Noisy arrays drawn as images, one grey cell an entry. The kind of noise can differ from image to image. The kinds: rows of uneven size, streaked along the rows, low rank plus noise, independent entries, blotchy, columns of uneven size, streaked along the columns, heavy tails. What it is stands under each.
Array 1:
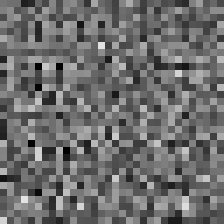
low rank plus noise
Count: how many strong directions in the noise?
two
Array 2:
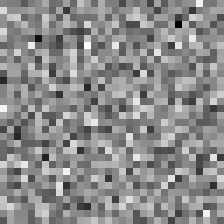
independent entries
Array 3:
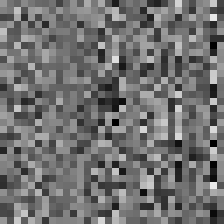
columns of uneven size
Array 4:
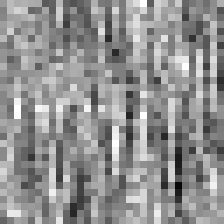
streaked along the columns
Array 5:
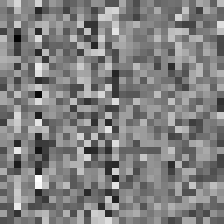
columns of uneven size
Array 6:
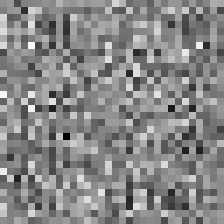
low rank plus noise
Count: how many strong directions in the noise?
two
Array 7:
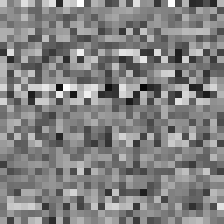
rows of uneven size
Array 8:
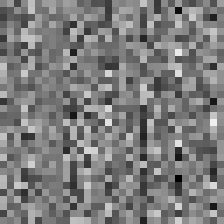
columns of uneven size
